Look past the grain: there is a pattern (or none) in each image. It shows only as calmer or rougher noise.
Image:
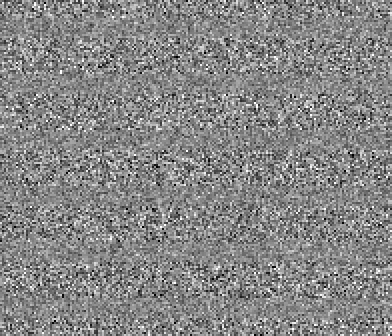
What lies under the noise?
horizontal stripes
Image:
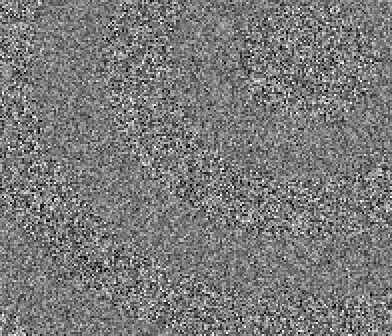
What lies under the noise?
rings round one point
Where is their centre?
top right
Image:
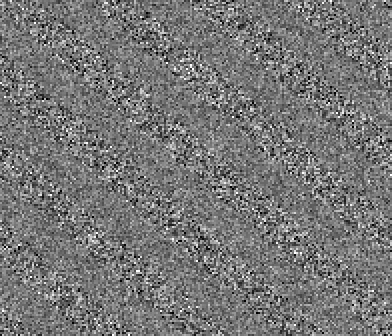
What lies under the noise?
diagonal stripes
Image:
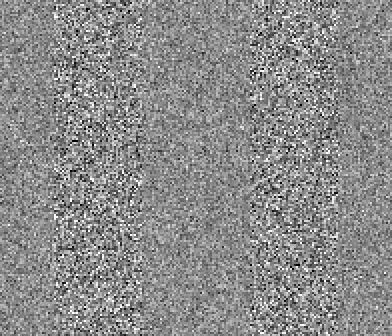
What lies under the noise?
vertical stripes
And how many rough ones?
2
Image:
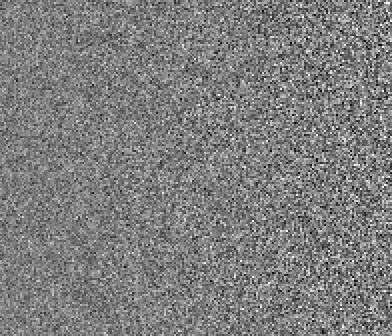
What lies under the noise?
a smooth slope
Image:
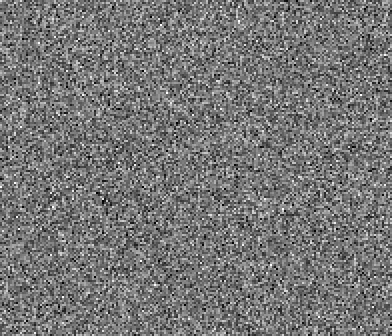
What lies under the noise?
only noise
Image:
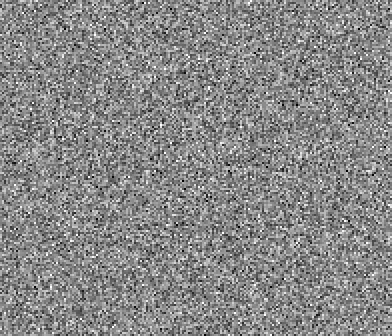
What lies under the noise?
only noise
